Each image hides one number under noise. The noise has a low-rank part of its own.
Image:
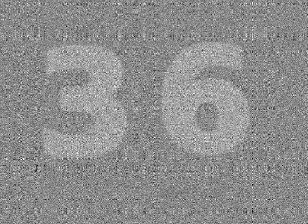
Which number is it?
36
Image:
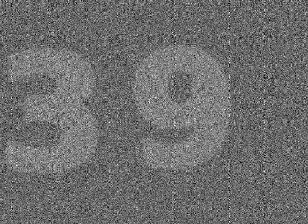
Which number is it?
39
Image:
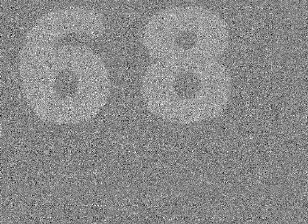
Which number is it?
68
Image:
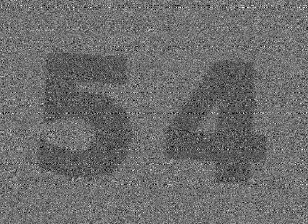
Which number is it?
54
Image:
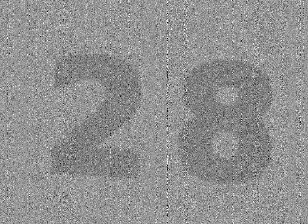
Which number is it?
28
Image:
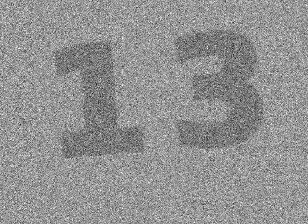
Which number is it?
13
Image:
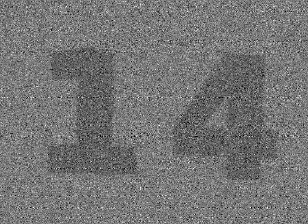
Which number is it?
14
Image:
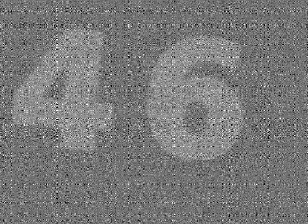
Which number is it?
46
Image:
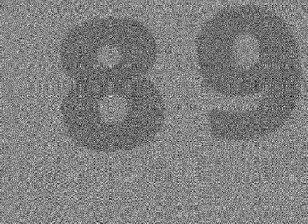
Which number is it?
89
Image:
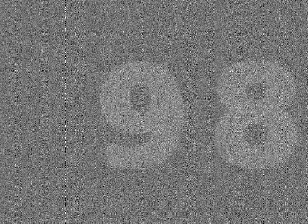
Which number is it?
98
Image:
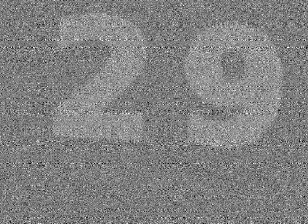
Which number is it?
29
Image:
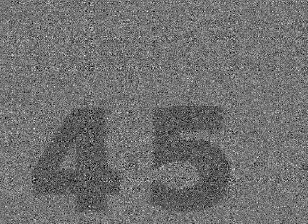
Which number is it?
45
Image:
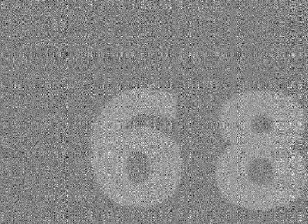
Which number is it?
68
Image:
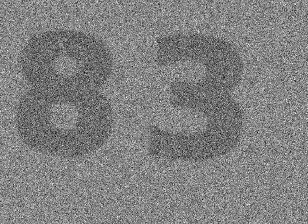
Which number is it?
83
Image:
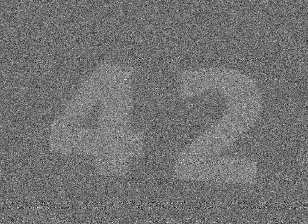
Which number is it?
42
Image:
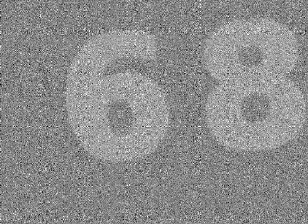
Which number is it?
68
